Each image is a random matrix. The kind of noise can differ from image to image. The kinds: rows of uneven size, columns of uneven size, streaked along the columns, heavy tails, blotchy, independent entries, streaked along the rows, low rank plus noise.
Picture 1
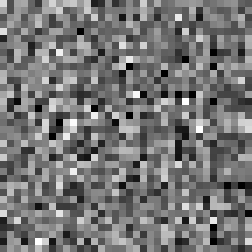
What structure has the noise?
low rank plus noise
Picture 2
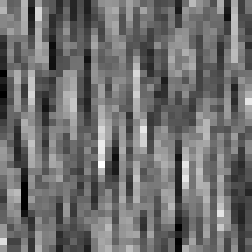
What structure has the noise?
streaked along the columns
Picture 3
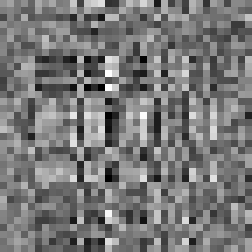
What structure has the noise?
low rank plus noise
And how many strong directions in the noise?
one
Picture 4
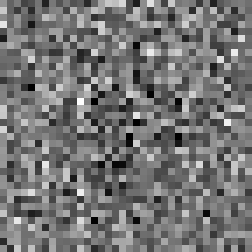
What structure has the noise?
low rank plus noise
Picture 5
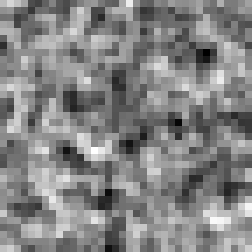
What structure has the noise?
blotchy
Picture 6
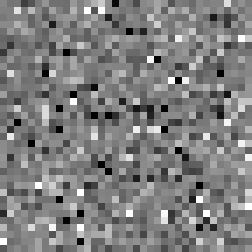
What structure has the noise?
heavy tails
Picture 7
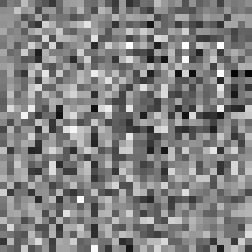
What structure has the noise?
low rank plus noise
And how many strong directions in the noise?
three or four
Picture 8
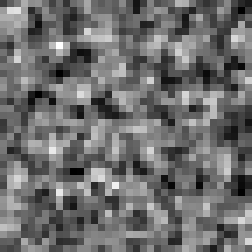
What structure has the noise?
blotchy
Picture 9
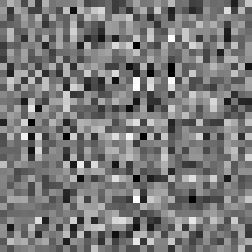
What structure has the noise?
low rank plus noise
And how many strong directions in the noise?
three or four
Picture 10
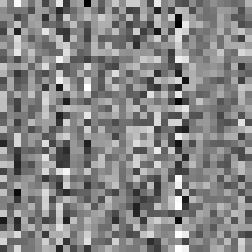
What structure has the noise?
columns of uneven size
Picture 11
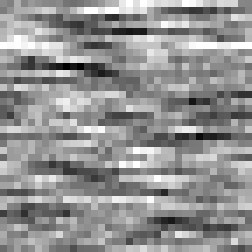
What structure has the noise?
streaked along the rows
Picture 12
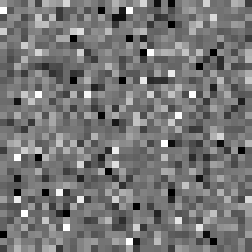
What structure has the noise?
heavy tails
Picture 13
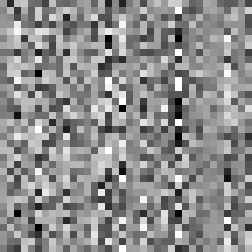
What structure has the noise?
columns of uneven size
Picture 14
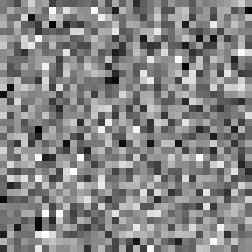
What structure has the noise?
independent entries
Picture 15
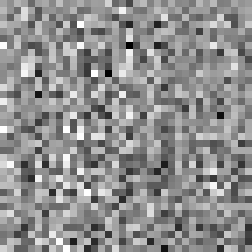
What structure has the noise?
low rank plus noise
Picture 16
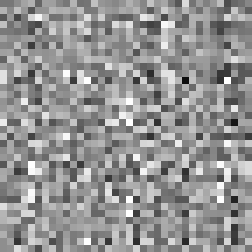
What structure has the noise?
low rank plus noise
